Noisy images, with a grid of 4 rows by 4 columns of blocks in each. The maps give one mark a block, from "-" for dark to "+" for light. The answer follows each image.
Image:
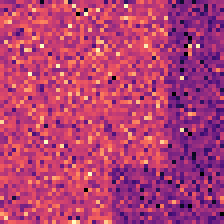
+ + + -
+ + + -
+ + + -
+ + - -
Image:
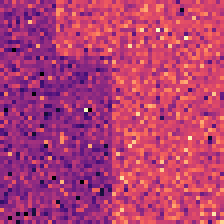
- + + +
- - + +
- - + +
- - + +
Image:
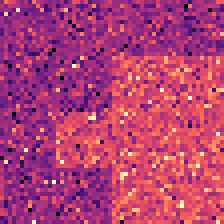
- - - -
- - + +
- + + +
- - + +
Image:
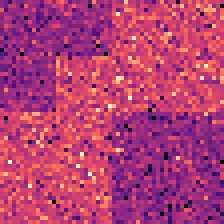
- - + +
- + + +
+ + - -
+ + - -
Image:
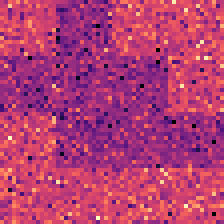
+ - + +
- - - +
+ - - -
+ + + +
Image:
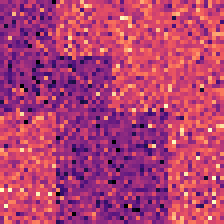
- + + +
- - + +
+ - - +
+ - - +
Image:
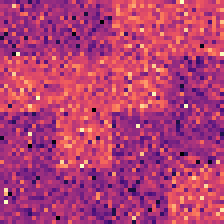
- - + +
+ + + -
- + - -
- - - +
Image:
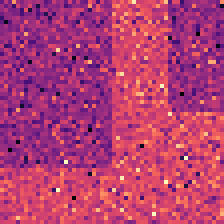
- - + -
- - + -
- - + +
+ + + +
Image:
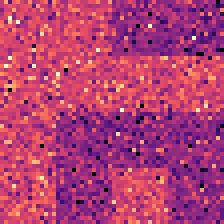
+ + - -
+ + + +
+ - - -
+ - + -
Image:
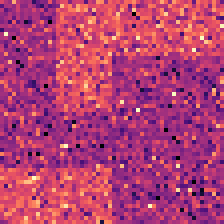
- + + +
- + - -
- - - -
+ + - -
